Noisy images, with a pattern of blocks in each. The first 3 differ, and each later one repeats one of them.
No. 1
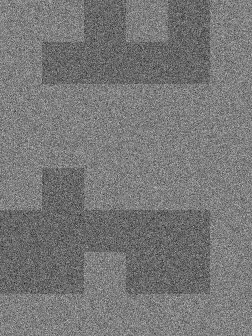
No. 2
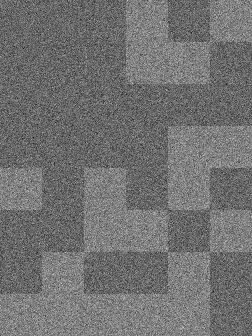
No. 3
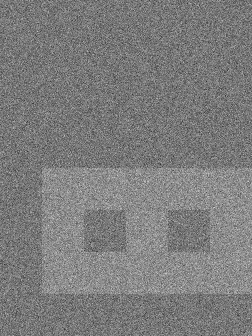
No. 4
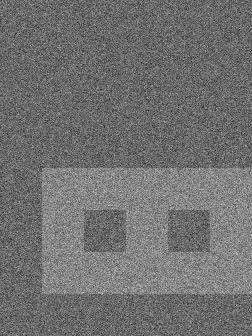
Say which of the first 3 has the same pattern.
3
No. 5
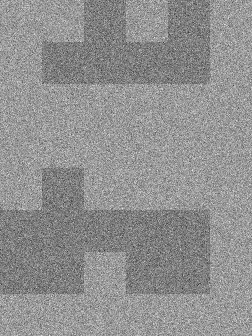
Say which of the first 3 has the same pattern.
1
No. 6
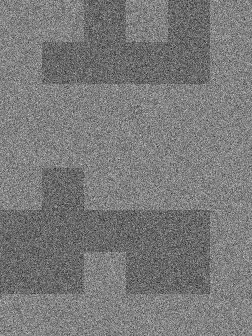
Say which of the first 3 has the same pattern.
1
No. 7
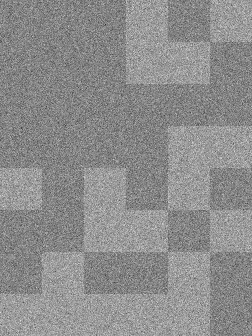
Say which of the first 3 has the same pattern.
2
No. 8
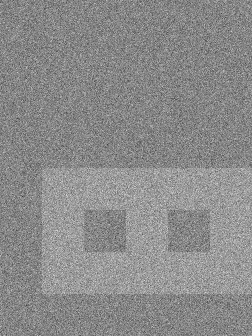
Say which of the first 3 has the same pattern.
3
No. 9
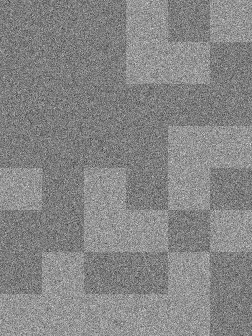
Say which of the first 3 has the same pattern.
2
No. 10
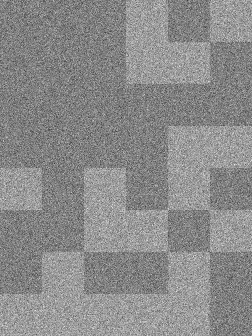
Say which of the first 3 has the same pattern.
2
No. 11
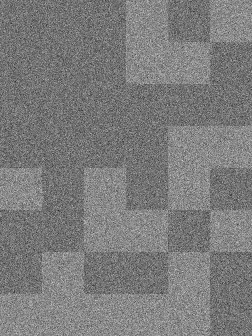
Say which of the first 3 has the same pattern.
2
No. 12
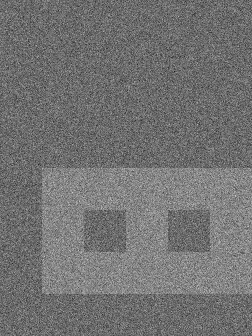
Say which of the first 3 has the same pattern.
3
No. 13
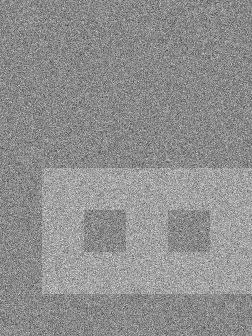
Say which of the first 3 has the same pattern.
3
